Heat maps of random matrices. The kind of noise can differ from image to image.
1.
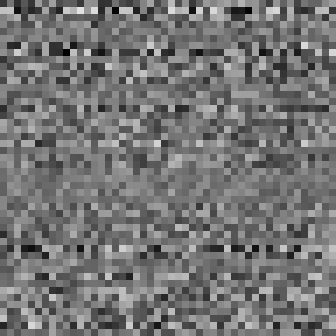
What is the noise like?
rows of uneven size
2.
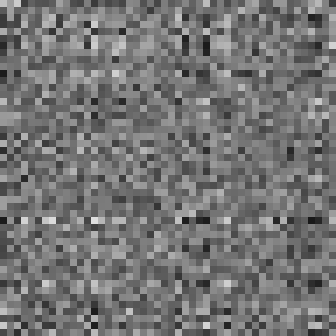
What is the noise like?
low rank plus noise
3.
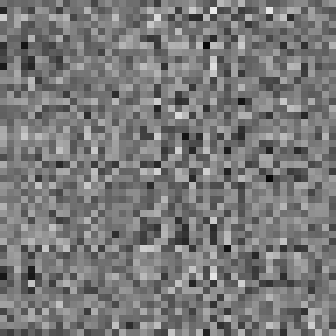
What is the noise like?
low rank plus noise
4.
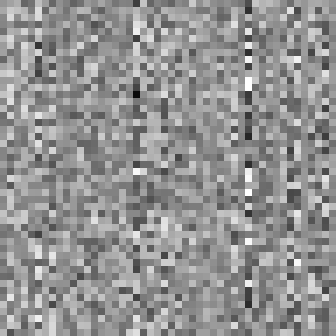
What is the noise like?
columns of uneven size
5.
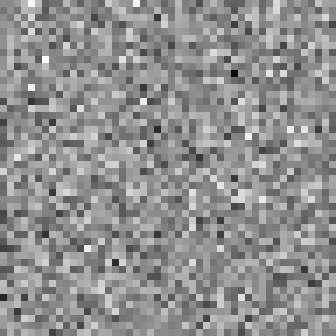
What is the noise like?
independent entries
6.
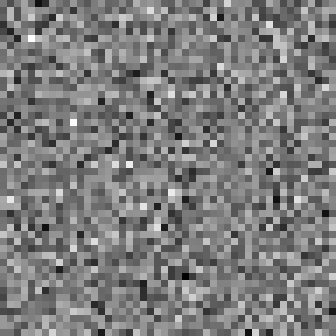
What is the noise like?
low rank plus noise
